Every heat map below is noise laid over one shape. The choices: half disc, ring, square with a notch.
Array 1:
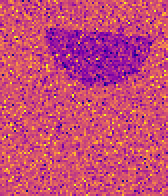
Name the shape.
half disc
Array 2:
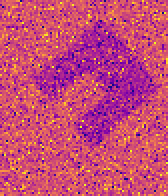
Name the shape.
square with a notch
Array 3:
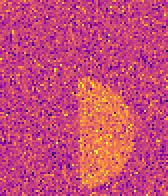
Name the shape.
half disc
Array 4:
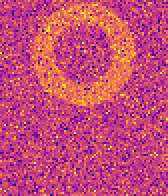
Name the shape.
ring
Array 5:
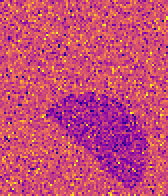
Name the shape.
half disc
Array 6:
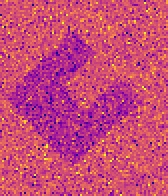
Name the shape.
square with a notch
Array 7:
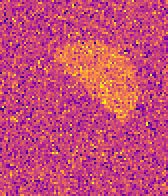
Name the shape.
half disc
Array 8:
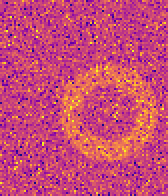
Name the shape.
ring
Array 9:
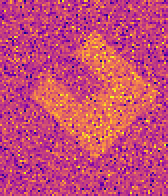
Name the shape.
square with a notch
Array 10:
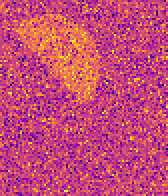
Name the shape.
half disc
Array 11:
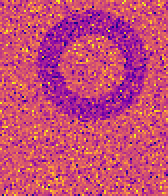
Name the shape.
ring
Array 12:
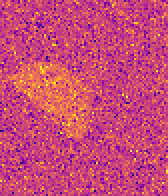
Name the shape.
half disc
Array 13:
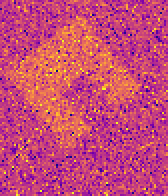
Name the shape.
square with a notch
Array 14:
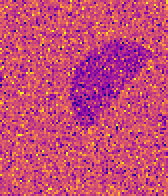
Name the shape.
half disc
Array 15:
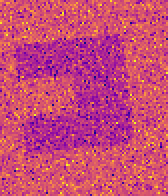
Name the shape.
square with a notch
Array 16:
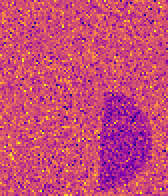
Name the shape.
half disc
